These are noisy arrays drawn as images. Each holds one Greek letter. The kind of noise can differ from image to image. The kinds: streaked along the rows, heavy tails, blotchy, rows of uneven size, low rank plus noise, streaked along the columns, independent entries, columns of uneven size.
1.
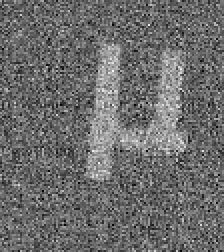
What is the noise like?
low rank plus noise
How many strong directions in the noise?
five to eight
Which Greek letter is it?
mu
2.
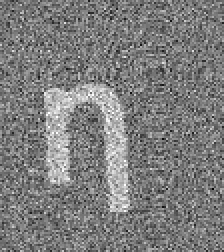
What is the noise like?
low rank plus noise
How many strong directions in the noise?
three or four
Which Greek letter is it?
eta
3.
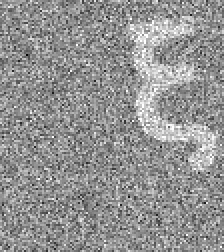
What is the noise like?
independent entries
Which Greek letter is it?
xi
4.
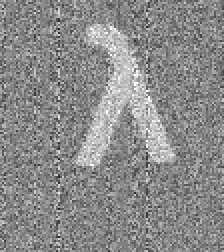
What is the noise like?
columns of uneven size
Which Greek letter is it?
lambda
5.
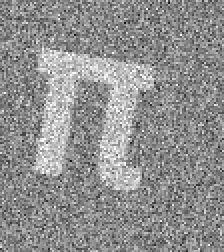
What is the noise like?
independent entries
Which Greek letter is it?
pi
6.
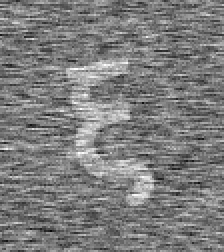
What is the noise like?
streaked along the rows
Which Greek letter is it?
xi
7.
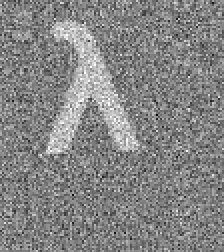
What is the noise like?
low rank plus noise
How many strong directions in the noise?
five to eight
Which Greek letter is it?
lambda
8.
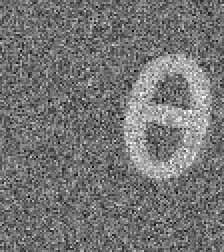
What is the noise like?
independent entries
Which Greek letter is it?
theta
